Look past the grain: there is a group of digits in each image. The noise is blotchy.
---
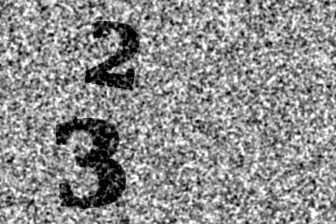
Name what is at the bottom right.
nothing
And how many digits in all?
2
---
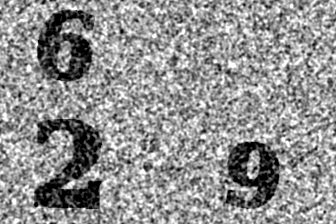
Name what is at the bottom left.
2
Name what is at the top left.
6
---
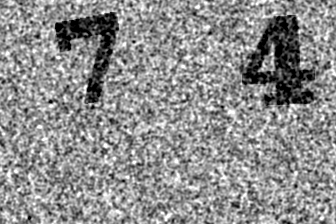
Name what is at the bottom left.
nothing
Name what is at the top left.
7
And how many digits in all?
2
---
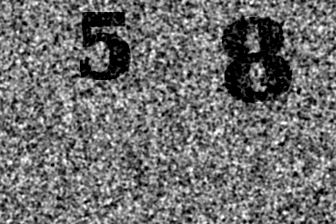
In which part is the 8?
top right
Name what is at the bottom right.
nothing
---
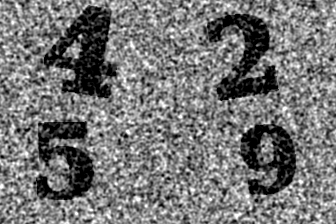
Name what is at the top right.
2
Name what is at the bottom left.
5
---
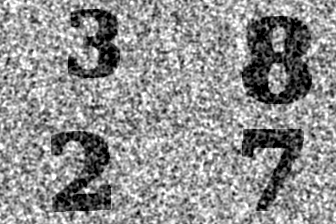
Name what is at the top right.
8
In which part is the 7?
bottom right
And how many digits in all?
4
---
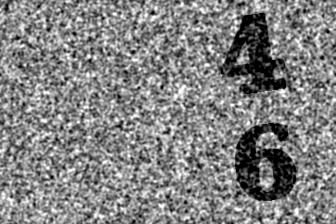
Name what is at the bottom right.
6
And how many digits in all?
2
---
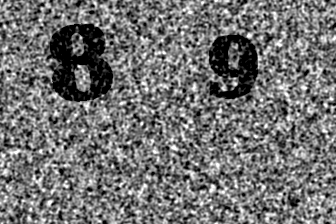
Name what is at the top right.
9
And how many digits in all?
2
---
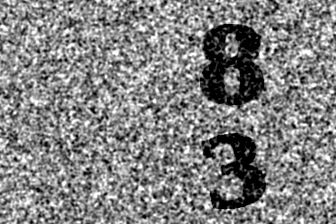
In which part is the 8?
top right
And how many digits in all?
2
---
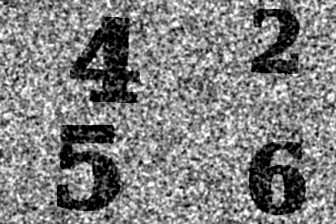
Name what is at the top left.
4
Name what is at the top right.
2
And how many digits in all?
4
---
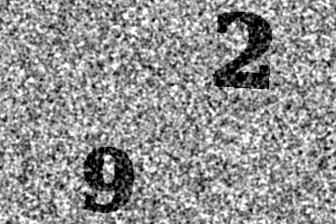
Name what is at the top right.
2
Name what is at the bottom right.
nothing
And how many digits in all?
2
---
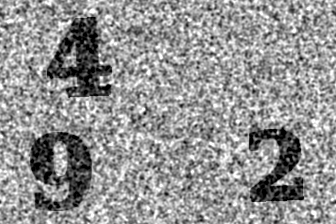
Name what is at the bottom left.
9
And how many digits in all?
3
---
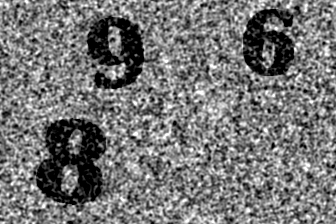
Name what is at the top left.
9
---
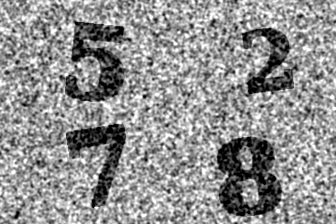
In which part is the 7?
bottom left
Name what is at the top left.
5
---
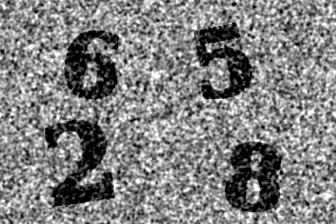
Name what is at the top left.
6
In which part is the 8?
bottom right
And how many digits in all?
4
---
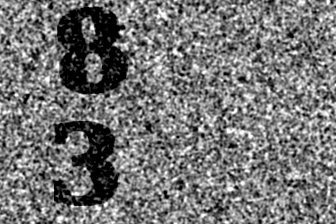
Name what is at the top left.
8
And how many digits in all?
2
